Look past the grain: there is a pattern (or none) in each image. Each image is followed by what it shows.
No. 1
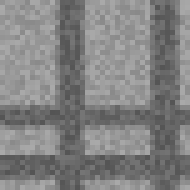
bands of rows crossing bands of columns
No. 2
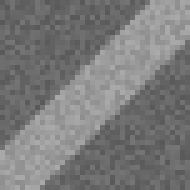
a diagonal band
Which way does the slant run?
bottom left to top right
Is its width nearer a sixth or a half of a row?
a half
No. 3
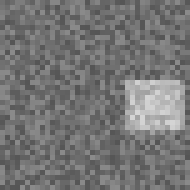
one block
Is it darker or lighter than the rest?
lighter
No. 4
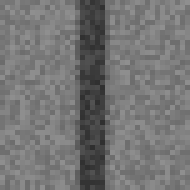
one band of columns
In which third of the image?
middle
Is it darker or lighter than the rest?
darker
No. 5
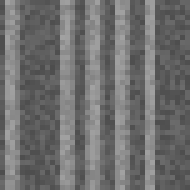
bands of columns
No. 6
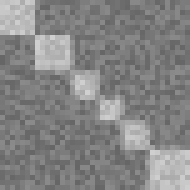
blocks along the diagonal
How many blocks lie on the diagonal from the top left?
6
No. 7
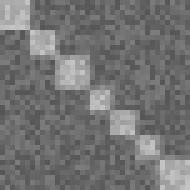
blocks along the diagonal
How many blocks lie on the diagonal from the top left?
7
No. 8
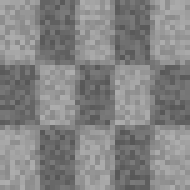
a checkerboard
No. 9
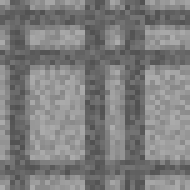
bands of rows crossing bands of columns
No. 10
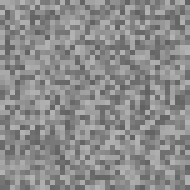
only noise
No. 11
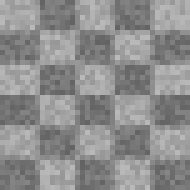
a checkerboard
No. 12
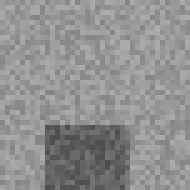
one block
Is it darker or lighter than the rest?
darker
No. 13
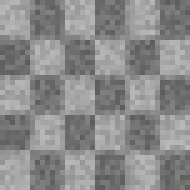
a checkerboard
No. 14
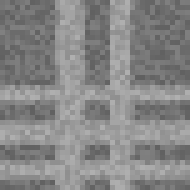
bands of rows crossing bands of columns
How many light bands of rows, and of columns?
3 and 2
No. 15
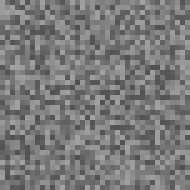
only noise
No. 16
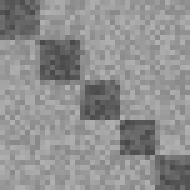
blocks along the diagonal
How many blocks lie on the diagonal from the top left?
5
